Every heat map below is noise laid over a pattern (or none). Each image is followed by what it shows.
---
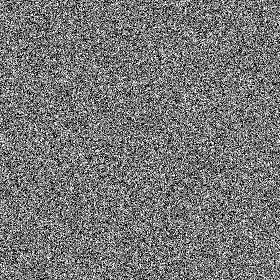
only noise
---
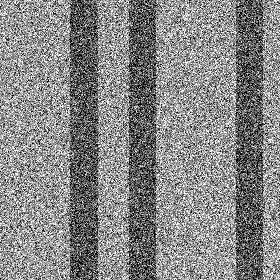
bands of columns
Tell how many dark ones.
3
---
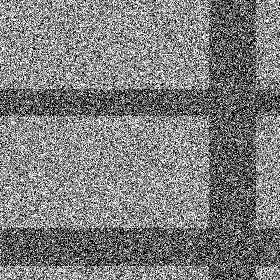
bands of rows crossing bands of columns
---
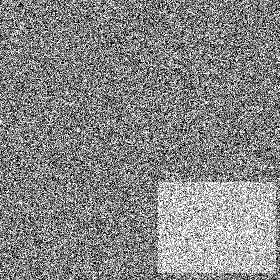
one block
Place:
bottom right
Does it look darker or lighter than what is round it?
lighter
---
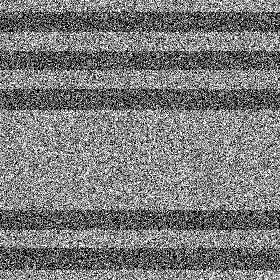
bands of rows
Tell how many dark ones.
5
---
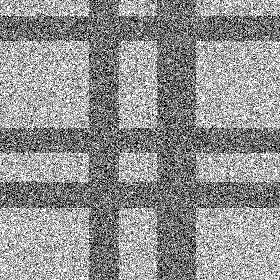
bands of rows crossing bands of columns
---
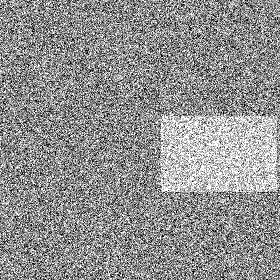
one block
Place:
middle right
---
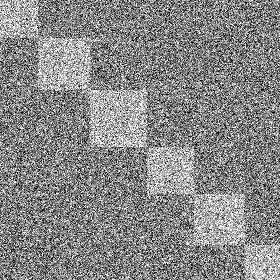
blocks along the diagonal
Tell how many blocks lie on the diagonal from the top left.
6
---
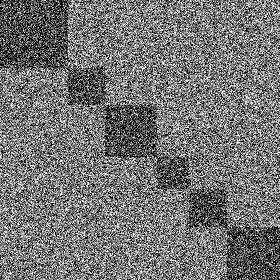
blocks along the diagonal
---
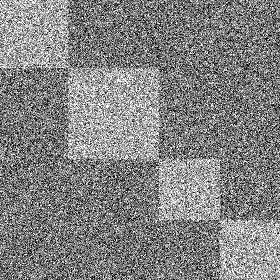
blocks along the diagonal
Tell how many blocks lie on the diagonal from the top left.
4
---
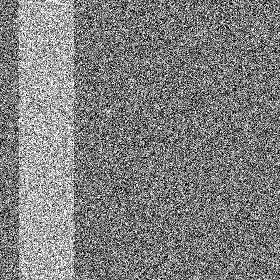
one band of columns
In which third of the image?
left
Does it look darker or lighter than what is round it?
lighter
